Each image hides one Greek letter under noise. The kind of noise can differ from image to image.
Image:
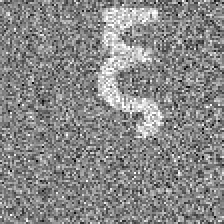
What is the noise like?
low rank plus noise
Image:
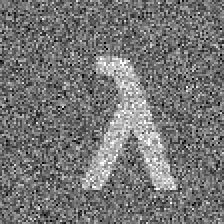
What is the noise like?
independent entries
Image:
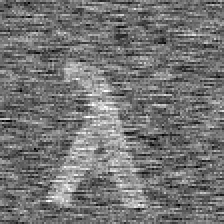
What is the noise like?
streaked along the rows
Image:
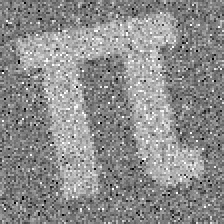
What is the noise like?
heavy tails
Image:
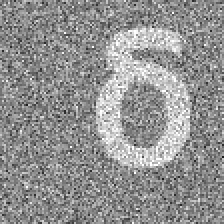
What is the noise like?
independent entries
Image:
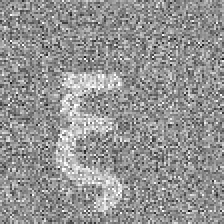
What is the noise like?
low rank plus noise
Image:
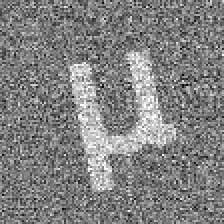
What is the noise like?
low rank plus noise
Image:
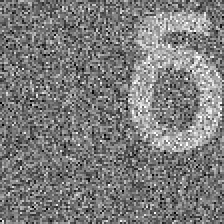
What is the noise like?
independent entries
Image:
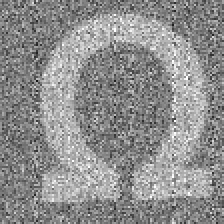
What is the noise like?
columns of uneven size
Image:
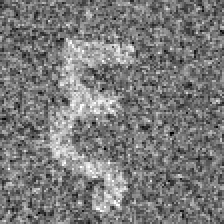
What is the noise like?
blotchy
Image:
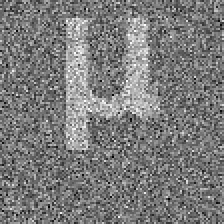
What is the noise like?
independent entries
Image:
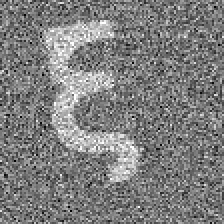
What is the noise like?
low rank plus noise
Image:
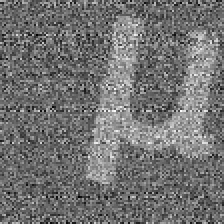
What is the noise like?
rows of uneven size
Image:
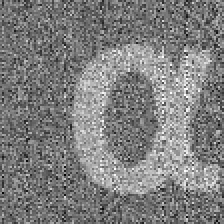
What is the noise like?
columns of uneven size
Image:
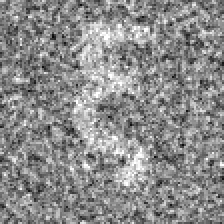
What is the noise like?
blotchy
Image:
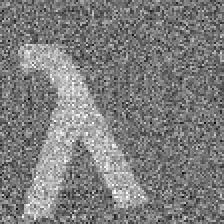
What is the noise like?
low rank plus noise
